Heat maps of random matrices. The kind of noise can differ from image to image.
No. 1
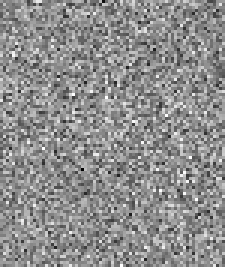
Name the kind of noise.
independent entries
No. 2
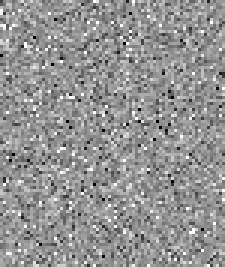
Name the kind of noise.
heavy tails
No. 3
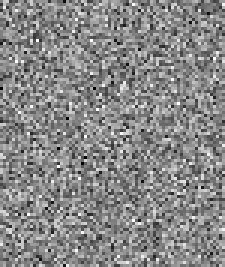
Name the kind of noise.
independent entries
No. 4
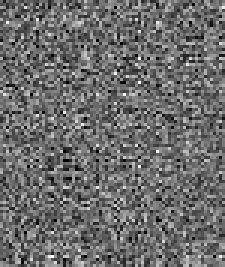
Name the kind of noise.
low rank plus noise
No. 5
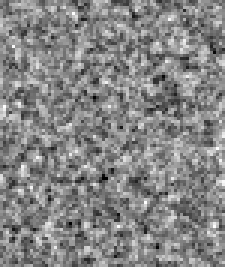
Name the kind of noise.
blotchy
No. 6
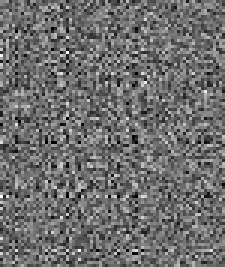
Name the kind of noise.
low rank plus noise
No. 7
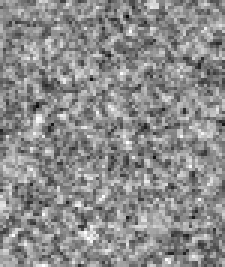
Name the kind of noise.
blotchy
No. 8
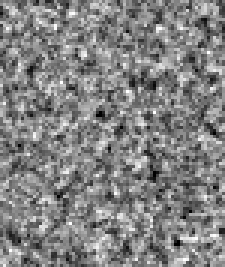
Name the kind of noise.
blotchy
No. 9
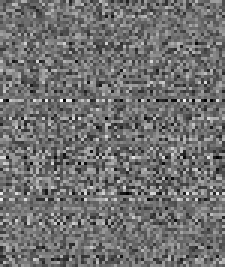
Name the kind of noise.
rows of uneven size
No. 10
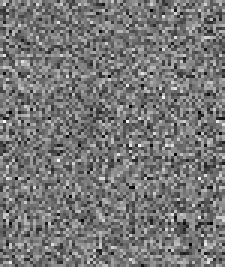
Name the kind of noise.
low rank plus noise
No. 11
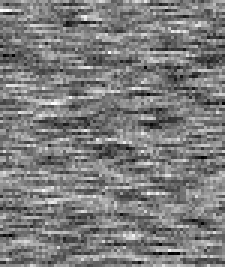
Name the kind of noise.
streaked along the rows
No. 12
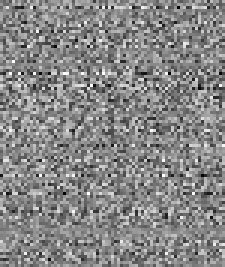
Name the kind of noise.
rows of uneven size
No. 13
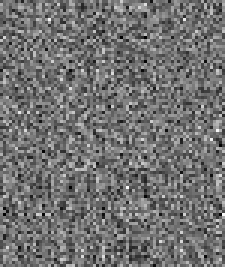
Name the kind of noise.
low rank plus noise
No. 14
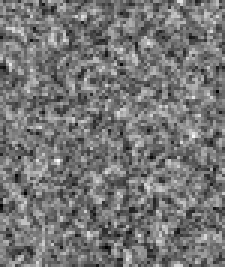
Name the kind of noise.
blotchy
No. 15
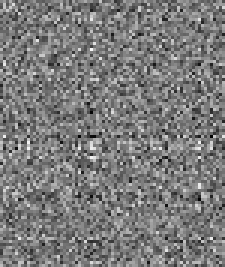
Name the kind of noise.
low rank plus noise
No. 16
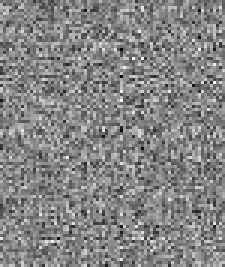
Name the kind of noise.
low rank plus noise
